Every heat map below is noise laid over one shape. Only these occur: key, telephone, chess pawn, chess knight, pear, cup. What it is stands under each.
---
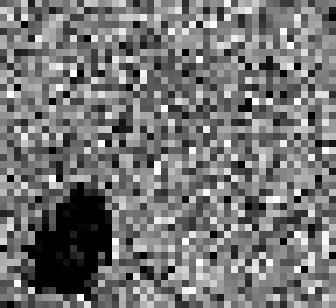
dark chess knight, bottom left
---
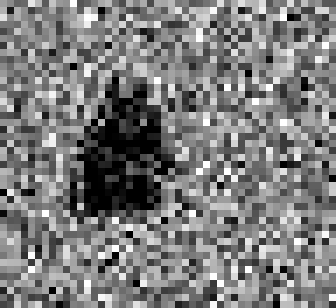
dark chess knight
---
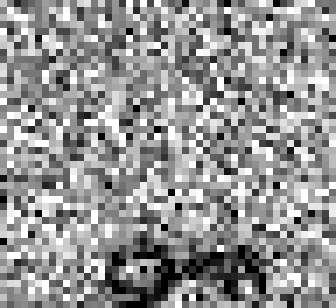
dark key
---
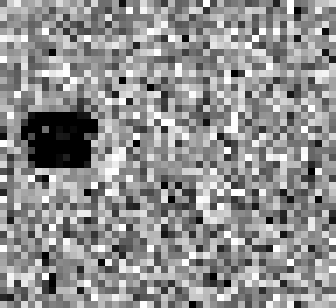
dark telephone, middle left
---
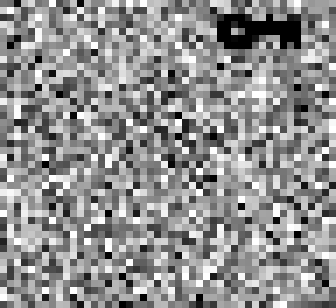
dark key, top right
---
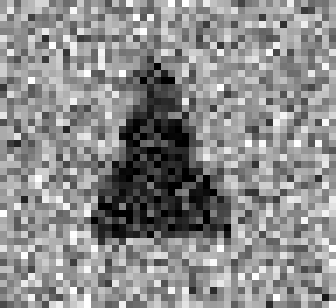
dark chess pawn
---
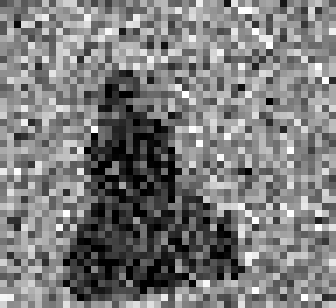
dark chess pawn
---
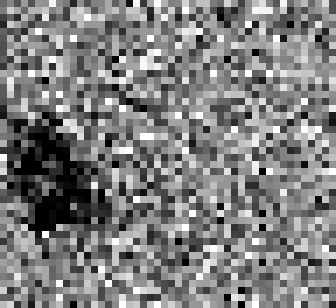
dark chess knight, middle left
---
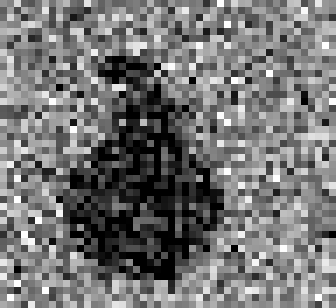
dark pear
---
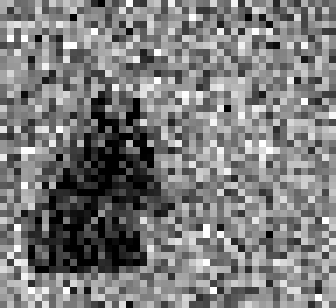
dark chess knight
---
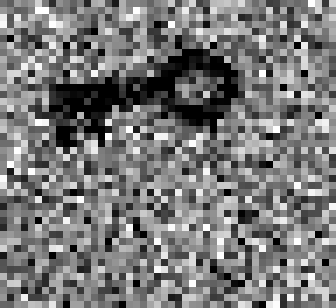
dark key
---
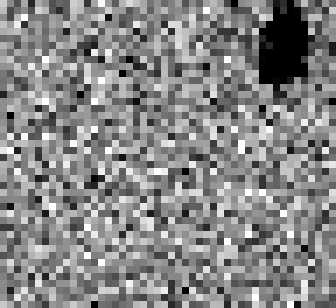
dark chess knight, top right
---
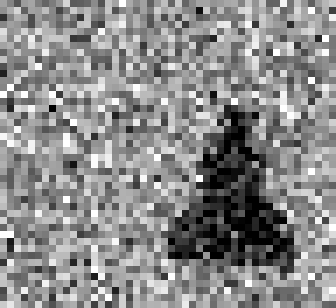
dark chess pawn
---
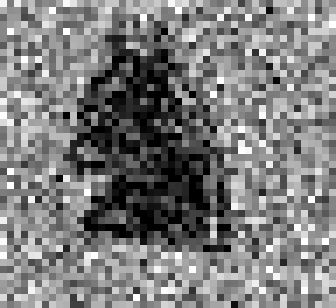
dark chess knight
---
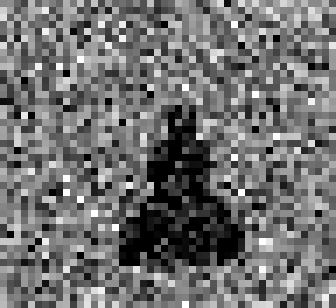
dark chess pawn
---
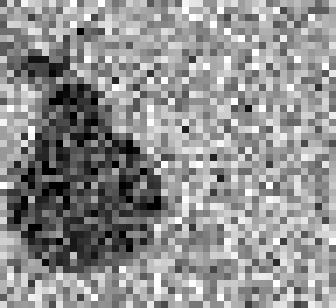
dark pear
